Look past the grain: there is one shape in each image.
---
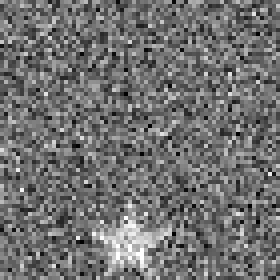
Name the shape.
star
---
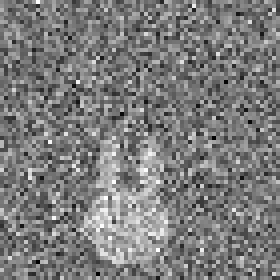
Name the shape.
rabbit's head
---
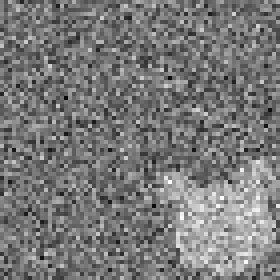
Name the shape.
bear's head
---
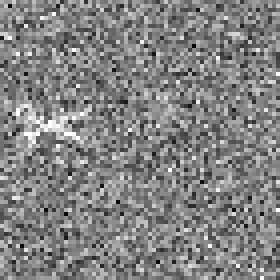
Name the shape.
pair of scissors
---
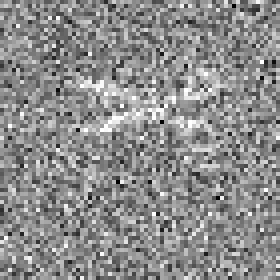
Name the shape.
pair of scissors
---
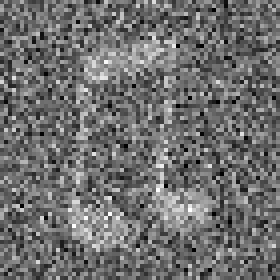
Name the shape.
pair of musical notes
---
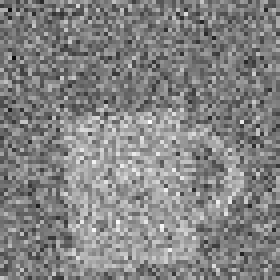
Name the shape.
cup
